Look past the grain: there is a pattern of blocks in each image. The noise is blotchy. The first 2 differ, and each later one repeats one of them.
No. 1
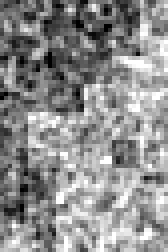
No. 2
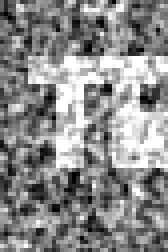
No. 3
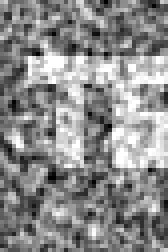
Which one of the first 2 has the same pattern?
2
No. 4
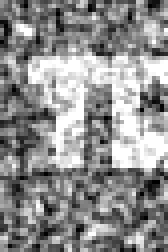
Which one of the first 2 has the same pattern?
2
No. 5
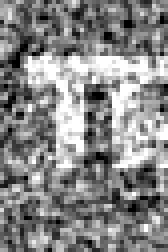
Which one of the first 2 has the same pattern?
2
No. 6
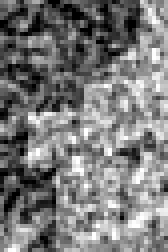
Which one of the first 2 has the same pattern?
1
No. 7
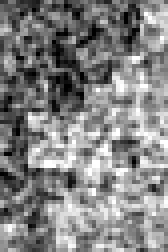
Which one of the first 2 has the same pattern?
1
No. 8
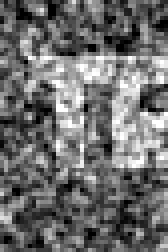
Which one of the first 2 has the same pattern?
2
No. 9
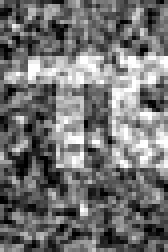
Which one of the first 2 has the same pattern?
2
